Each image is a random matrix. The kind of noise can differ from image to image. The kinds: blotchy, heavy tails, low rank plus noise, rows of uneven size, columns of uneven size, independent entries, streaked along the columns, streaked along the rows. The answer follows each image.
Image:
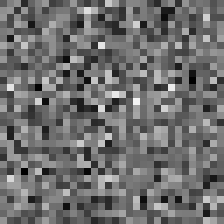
low rank plus noise
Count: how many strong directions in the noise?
five to eight
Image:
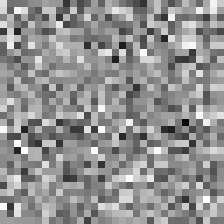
low rank plus noise
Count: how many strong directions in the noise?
five to eight
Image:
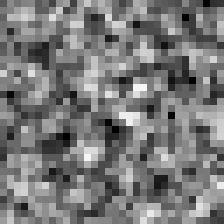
blotchy
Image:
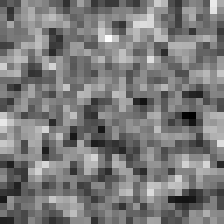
blotchy
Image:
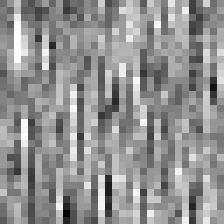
streaked along the columns
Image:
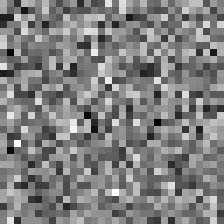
independent entries
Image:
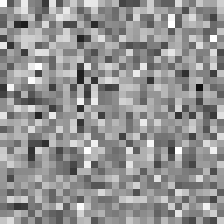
low rank plus noise
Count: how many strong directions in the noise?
five to eight
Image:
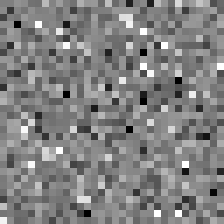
heavy tails
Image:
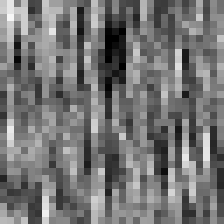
streaked along the columns
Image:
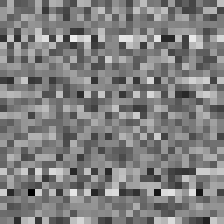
rows of uneven size
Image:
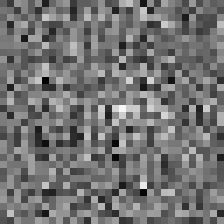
low rank plus noise
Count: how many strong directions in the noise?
three or four
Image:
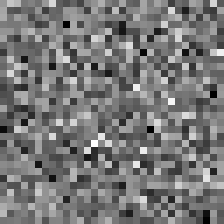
independent entries
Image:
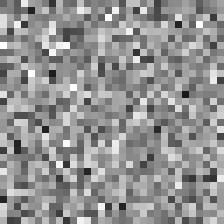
independent entries
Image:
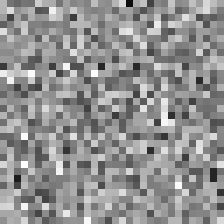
independent entries
